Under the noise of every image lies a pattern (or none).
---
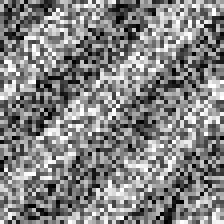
diagonal stripes
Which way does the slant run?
bottom left to top right
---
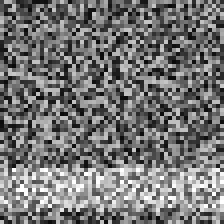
one horizontal stripe
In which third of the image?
bottom
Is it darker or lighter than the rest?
lighter
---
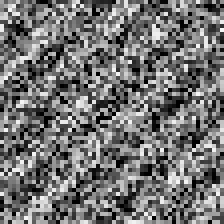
diagonal stripes
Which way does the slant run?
bottom left to top right
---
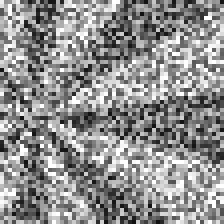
spokes from one point
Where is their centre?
middle left
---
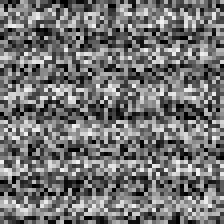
horizontal stripes
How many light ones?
6
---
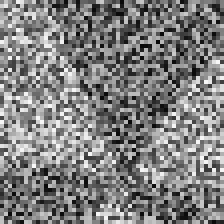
spokes from one point
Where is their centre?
bottom middle
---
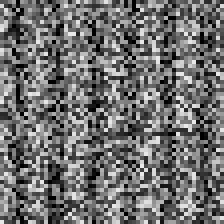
vertical stripes
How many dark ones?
6
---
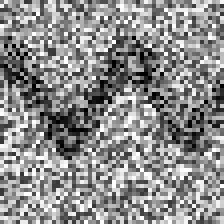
a wavy band
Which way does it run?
left to right
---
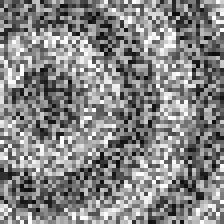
rings round one point
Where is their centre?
middle left
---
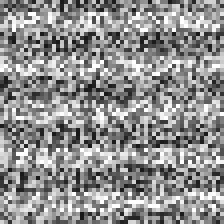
horizontal stripes
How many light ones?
5
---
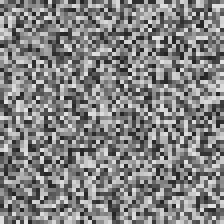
only noise
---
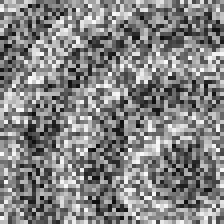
rings round one point
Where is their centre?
bottom right
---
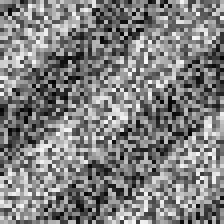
diagonal stripes
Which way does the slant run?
bottom left to top right
